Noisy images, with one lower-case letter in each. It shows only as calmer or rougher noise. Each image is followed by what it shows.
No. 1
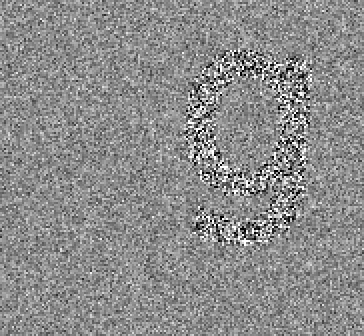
g
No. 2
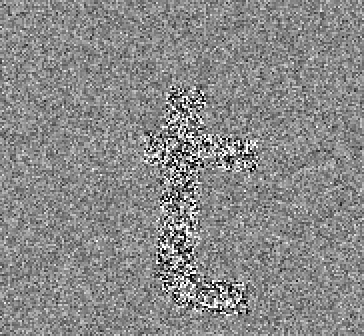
t
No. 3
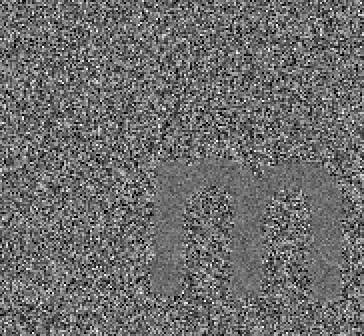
m
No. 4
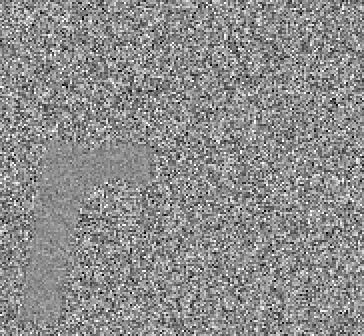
r
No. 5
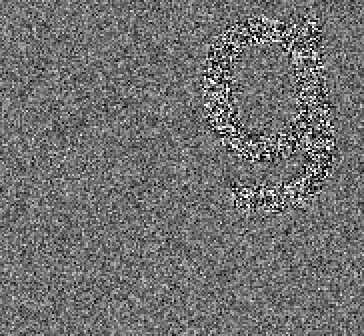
g
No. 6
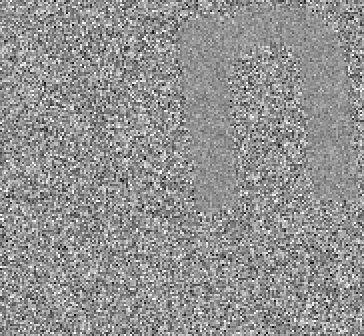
n
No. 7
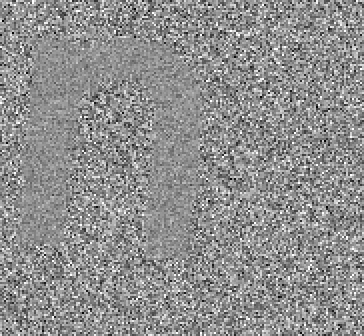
n
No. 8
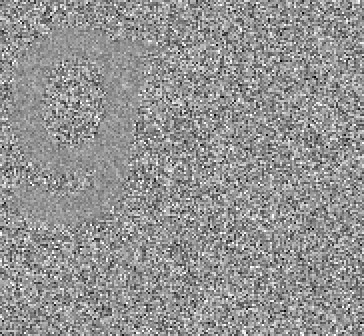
g
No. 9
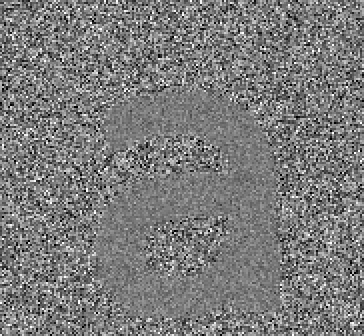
a
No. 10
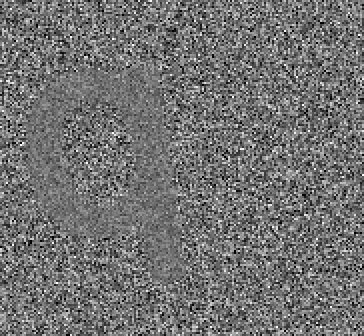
q
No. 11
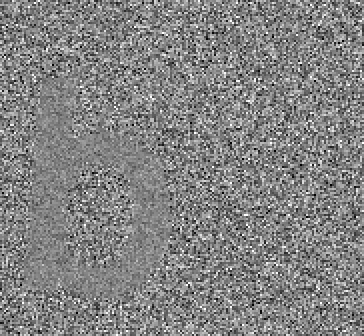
b
